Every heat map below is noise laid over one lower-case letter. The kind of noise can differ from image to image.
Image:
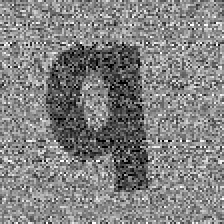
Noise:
rows of uneven size
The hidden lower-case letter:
q
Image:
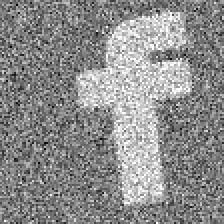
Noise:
independent entries
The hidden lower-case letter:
f
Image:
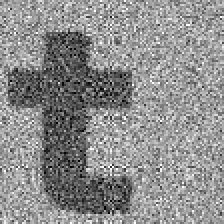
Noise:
low rank plus noise
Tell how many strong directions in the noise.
one
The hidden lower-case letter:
t
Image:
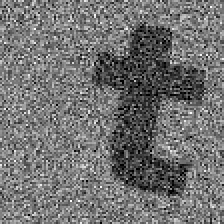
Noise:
low rank plus noise
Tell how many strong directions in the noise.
one
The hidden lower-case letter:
t
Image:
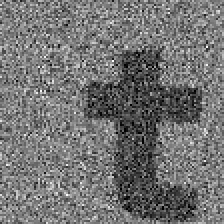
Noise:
low rank plus noise
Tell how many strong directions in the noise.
five to eight
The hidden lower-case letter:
t
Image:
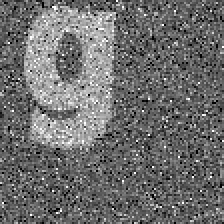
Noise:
heavy tails
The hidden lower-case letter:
g
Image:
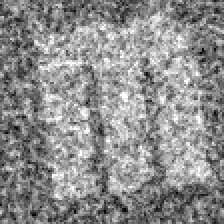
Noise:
blotchy
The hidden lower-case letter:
m
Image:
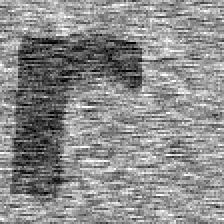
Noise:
streaked along the rows
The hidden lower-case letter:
r
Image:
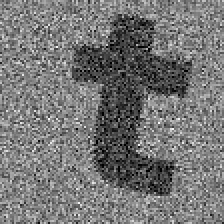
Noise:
low rank plus noise
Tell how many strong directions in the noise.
five to eight
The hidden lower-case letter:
t
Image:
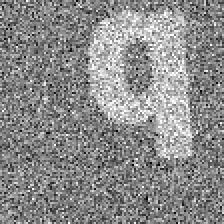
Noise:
independent entries
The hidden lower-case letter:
q
